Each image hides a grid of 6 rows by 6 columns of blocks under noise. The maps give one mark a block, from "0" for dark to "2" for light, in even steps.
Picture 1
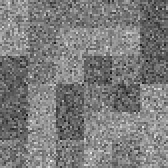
211110
212220
012010
020102
020222
121212
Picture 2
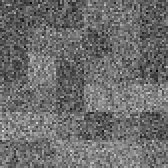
000110
011010
020110
110222
221010
112221
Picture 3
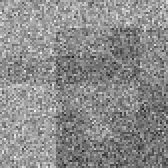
222222
221101
110001
221110
220100
220000
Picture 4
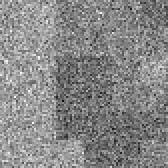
221110
221111
220012
220011
220000
222001
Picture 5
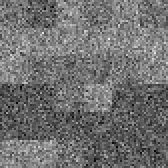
102121
222222
211112
001200
000000
221000
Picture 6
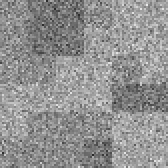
100122
100222
112212
222200
211122
111022
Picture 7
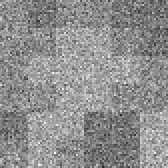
101100
112210
122221
112211
022002
121002
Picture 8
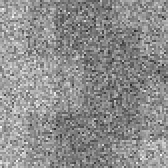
210011
210001
221000
221001
210001
210012
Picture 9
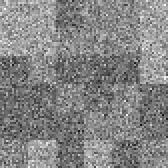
220112
221112
010002
001010
000110
120201
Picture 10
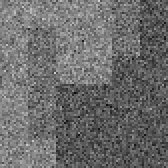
222210
212210
212200
210000
210000
220000
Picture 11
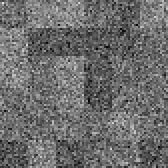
122102
200001
212011
112011
111121
020110
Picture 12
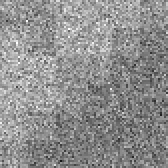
112221
212210
221100
221000
210000
100000
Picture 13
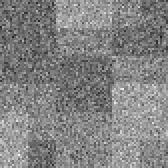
002210
001100
000011
110022
211122
201121
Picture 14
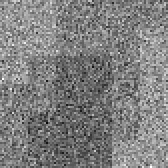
221111
221112
210012
110012
100012
100022
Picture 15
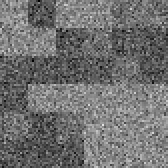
202211
220100
000010
022222
101222
000222
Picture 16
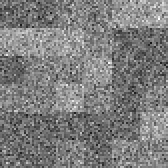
001122
222100
011200
112101
000002
001011
